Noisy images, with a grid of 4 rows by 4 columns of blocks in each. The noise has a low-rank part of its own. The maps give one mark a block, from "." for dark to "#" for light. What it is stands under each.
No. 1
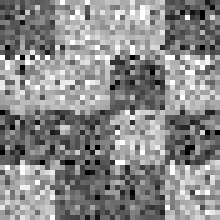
. # # .
# # . #
. . # .
# . . #
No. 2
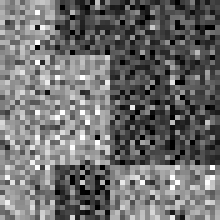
# . . .
# # . .
# # . .
# . # #
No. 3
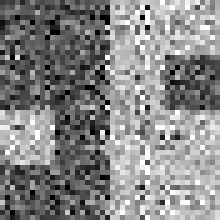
. . # #
. . # .
# . # #
. . # #
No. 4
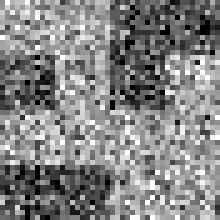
# # . .
. # . #
# # # #
. . # #
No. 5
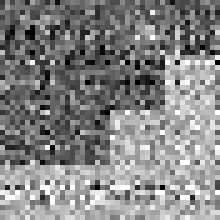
. . . .
. . . #
. . # #
# # # #
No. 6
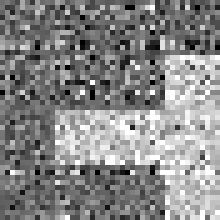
. . . .
. . . #
. # # #
. . . #
